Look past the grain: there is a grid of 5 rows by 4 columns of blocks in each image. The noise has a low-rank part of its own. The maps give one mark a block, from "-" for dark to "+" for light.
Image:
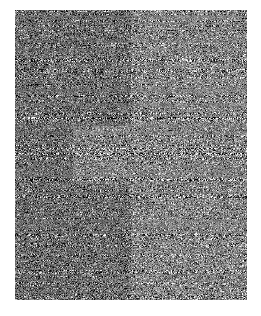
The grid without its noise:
- - + +
- - + +
- + + +
- - + +
- - + +
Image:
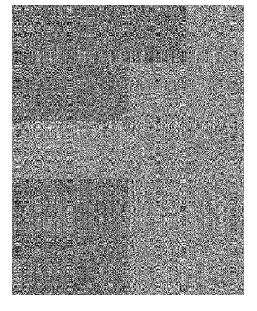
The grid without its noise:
- - - +
- - + +
+ + + +
- - + +
- - + +
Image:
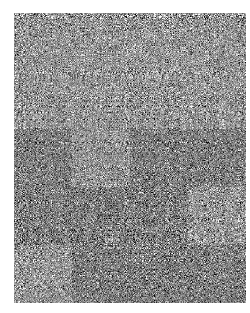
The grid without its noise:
+ + + +
+ + + +
- + - -
- - - +
+ - - -
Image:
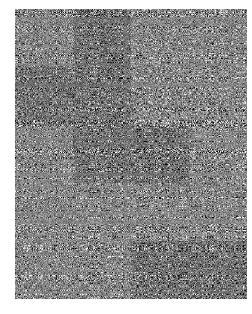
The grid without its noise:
+ - + +
- - + +
+ - - +
+ + + +
+ + - -
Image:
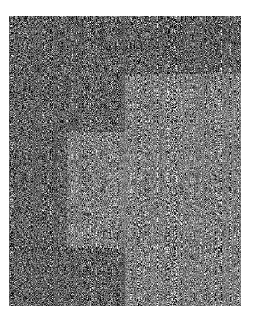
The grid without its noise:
- - - -
- - + +
- + + +
- + + +
- - + +
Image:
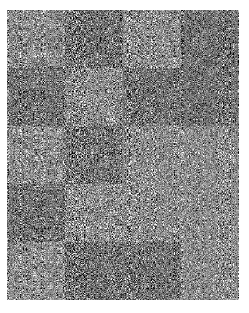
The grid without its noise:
+ - + -
- + - -
+ - + +
- + + +
+ - - +
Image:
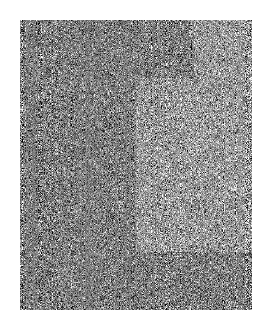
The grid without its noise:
- - - +
- - + +
- - + +
- - + +
- - - -
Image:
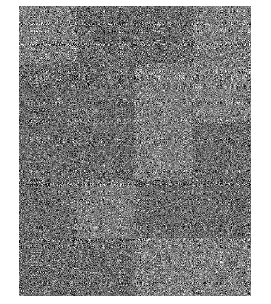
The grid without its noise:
+ - - +
- - + +
- - + -
- + - -
- - + +
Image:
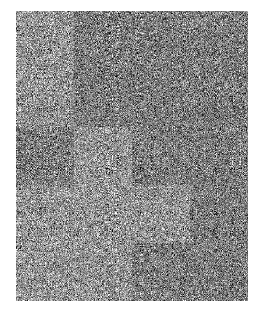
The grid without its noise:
+ - - -
+ - - -
- + - -
+ + + -
+ + - -
